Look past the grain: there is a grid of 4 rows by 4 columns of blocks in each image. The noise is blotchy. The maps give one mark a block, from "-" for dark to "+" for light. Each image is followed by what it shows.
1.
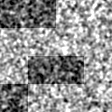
- - + +
+ + + +
+ - - +
- + + +
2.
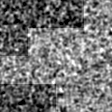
- - - +
- + + +
+ + + +
- - + +
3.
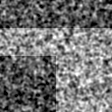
- - - -
+ + + +
- - + +
- - + +
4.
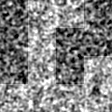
- + + -
- + - -
- + - +
+ + + +
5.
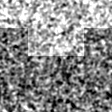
+ + + +
- + + -
- - - -
- - - -
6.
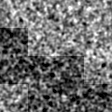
+ + + +
- + + +
- - - +
+ - - -
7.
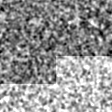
- - - -
- - - -
- - + +
+ + + +
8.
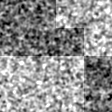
- - + +
- - - +
+ + + -
+ + + -
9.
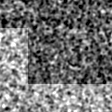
- - - -
+ - - -
+ - - -
+ + + +
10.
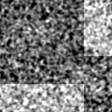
- - - +
- - - +
- - - -
+ + + -
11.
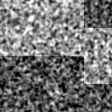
+ + + -
+ + + +
- - - +
- - - -
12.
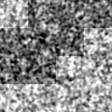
+ - - -
- - - +
- - + +
+ + + +
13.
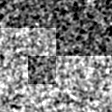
- - - -
+ + - -
+ - + +
+ + + +
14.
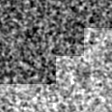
- - - -
- - - +
- - + +
+ + + +
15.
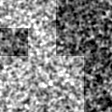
+ + - -
- + - -
+ + + -
+ + + -
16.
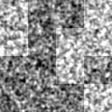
+ - - +
+ - + +
- - + -
- - - +
